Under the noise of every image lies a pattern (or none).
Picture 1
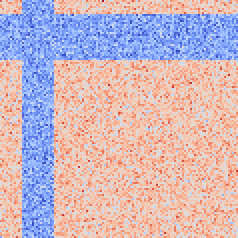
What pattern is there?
bands of rows crossing bands of columns
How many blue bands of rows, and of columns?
1 and 1
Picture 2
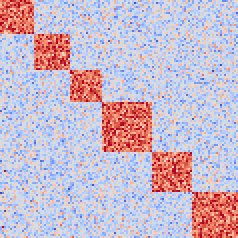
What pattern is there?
blocks along the diagonal
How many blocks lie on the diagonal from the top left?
6
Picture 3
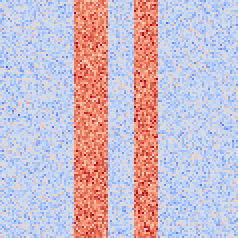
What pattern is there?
bands of columns
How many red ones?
2
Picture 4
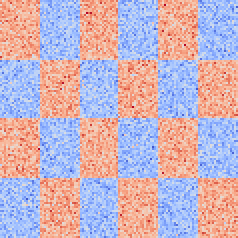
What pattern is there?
a checkerboard
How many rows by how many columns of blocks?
4 by 6
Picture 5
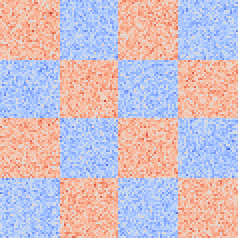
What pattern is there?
a checkerboard
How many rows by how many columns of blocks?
4 by 4
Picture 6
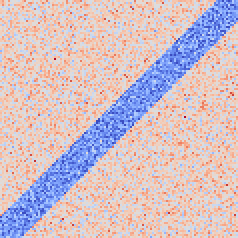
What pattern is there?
a diagonal band
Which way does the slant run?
bottom left to top right
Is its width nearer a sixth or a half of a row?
a sixth
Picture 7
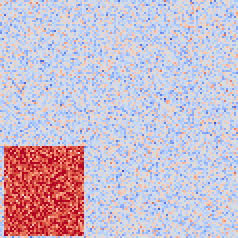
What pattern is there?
one block
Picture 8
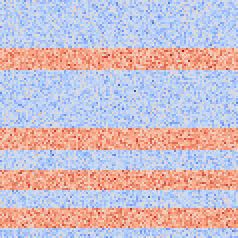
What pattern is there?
bands of rows
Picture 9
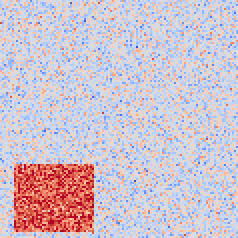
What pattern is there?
one block
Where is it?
bottom left
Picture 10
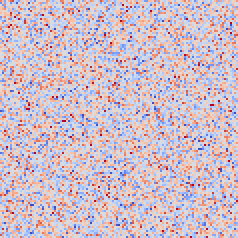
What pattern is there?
only noise
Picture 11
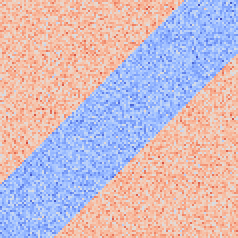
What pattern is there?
a diagonal band
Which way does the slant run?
bottom left to top right
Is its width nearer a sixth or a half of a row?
a half
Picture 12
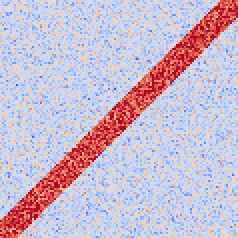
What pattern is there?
a diagonal band
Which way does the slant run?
bottom left to top right
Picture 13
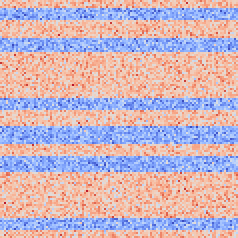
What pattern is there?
bands of rows
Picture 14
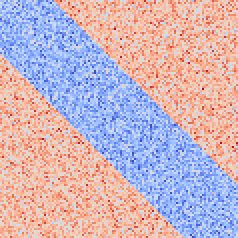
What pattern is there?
a diagonal band
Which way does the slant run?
top left to bottom right
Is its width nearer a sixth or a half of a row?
a half
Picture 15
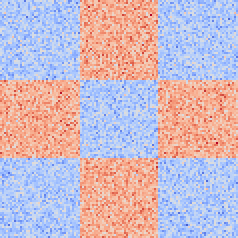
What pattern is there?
a checkerboard
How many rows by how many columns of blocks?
3 by 3
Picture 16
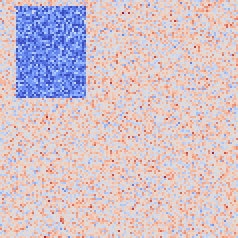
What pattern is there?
one block
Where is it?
top left
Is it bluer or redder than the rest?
bluer
